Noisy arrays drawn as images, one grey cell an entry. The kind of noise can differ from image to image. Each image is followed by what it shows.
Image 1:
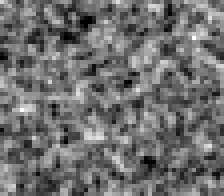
blotchy
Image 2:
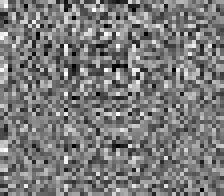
low rank plus noise
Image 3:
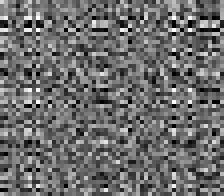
low rank plus noise
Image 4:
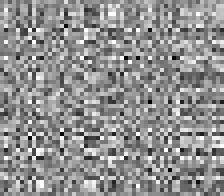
low rank plus noise
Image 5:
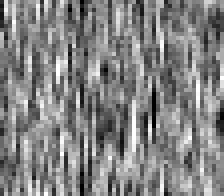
streaked along the columns
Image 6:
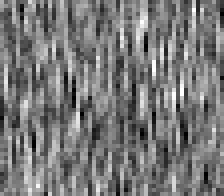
streaked along the columns
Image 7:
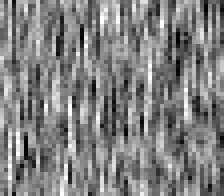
streaked along the columns
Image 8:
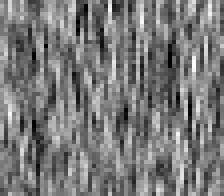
streaked along the columns
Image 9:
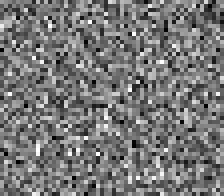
independent entries
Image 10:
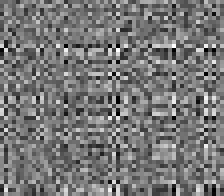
low rank plus noise
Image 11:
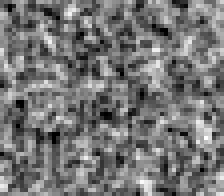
blotchy
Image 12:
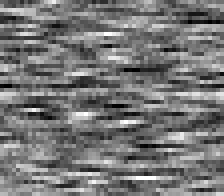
streaked along the rows
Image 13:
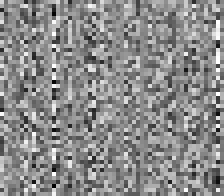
columns of uneven size
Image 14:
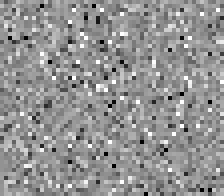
heavy tails
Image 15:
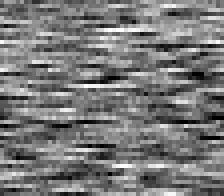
streaked along the rows
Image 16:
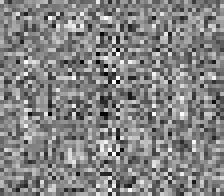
low rank plus noise
